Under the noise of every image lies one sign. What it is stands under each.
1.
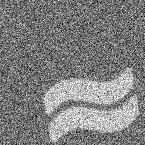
approximately sign
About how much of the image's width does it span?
two thirds
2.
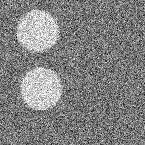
colon
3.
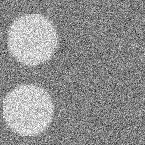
colon
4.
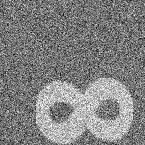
infinity sign
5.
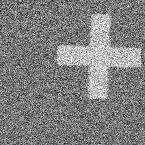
plus sign
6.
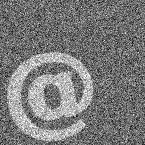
at sign
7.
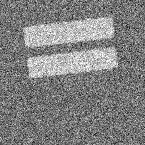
equals sign
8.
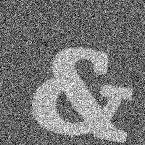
ampersand
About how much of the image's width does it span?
two thirds
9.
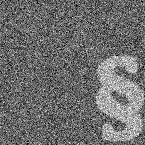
section sign
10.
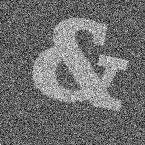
ampersand
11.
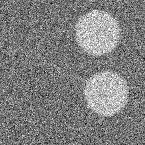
colon
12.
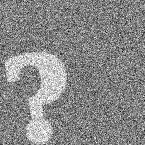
question mark
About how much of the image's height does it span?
two thirds
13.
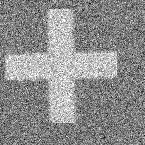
plus sign
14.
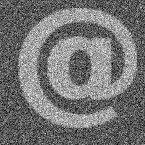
at sign
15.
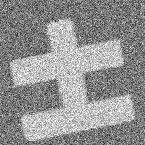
plus-minus sign
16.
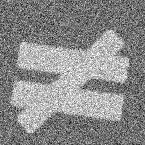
not-equal sign
